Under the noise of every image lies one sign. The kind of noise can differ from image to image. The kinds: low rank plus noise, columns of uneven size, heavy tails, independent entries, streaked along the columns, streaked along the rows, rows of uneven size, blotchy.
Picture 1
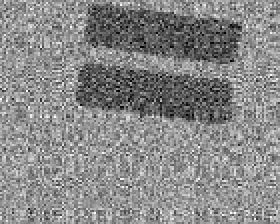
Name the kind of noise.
low rank plus noise
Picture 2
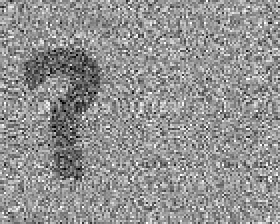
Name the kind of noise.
low rank plus noise
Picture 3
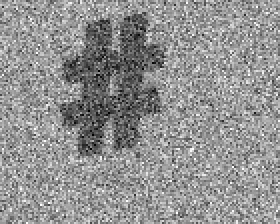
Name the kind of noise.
independent entries
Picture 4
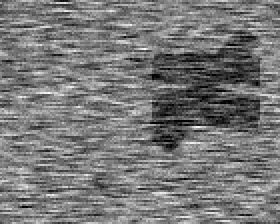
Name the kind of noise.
streaked along the rows
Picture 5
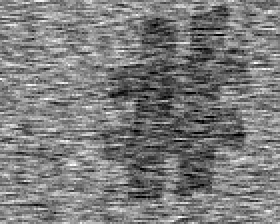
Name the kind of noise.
streaked along the rows
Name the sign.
hash sign
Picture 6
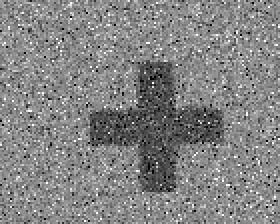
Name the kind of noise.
heavy tails
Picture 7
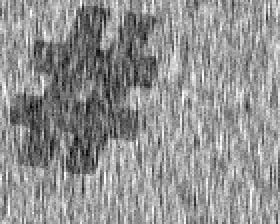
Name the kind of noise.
streaked along the columns
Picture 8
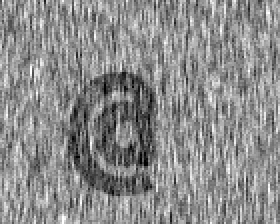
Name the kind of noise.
streaked along the columns
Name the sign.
at sign
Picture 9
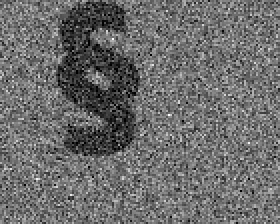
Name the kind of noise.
independent entries
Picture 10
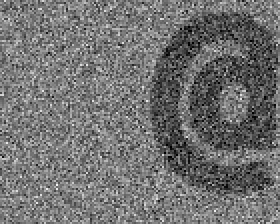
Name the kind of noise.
independent entries
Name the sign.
at sign
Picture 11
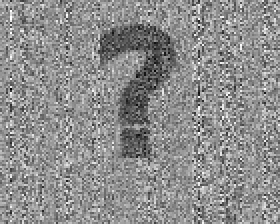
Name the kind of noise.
columns of uneven size
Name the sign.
question mark
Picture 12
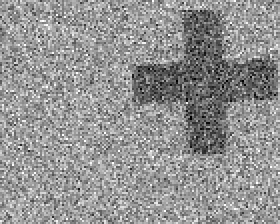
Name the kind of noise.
independent entries
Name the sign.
plus sign
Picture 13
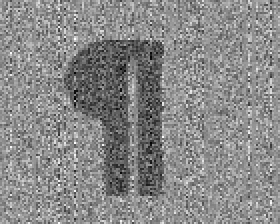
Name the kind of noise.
columns of uneven size
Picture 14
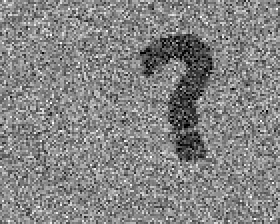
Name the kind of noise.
independent entries
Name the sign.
question mark
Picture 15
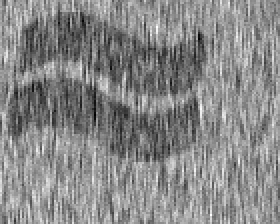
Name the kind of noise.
streaked along the columns
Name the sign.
approximately sign
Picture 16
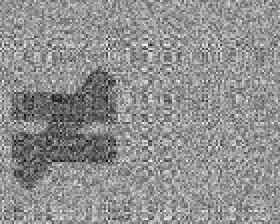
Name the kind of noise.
low rank plus noise
